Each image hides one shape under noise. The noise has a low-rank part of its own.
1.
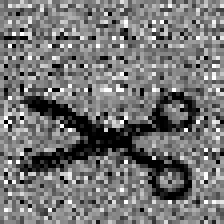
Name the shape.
pair of scissors
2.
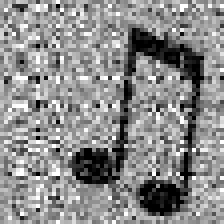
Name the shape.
pair of musical notes
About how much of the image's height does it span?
nearly all
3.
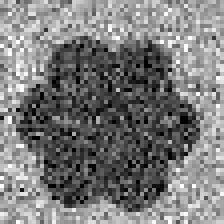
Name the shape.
flower
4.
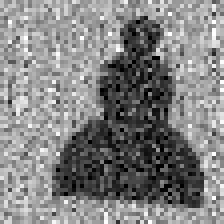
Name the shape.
chess pawn
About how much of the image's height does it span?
nearly all
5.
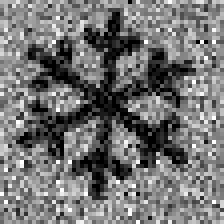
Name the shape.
snowflake
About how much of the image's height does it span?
nearly all
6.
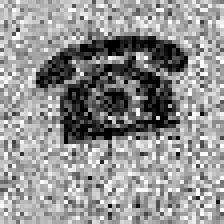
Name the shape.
telephone
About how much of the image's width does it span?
two thirds
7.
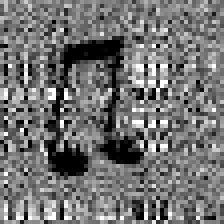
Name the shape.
pair of musical notes
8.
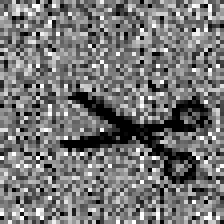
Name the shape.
pair of scissors
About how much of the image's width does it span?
two thirds
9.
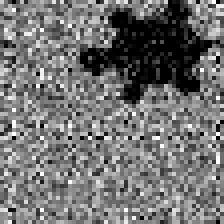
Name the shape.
turtle
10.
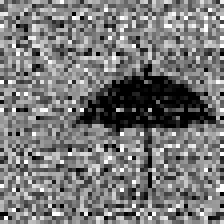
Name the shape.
umbrella
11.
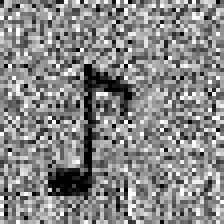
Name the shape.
musical note
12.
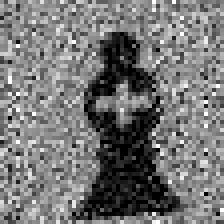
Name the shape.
chess bishop
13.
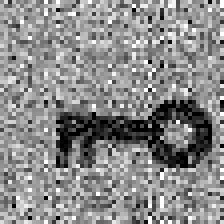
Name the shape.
key
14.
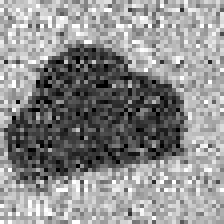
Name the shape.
cloud
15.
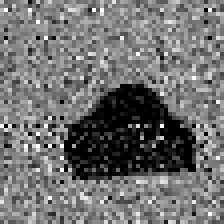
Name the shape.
cloud
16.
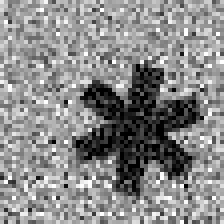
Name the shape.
asterisk
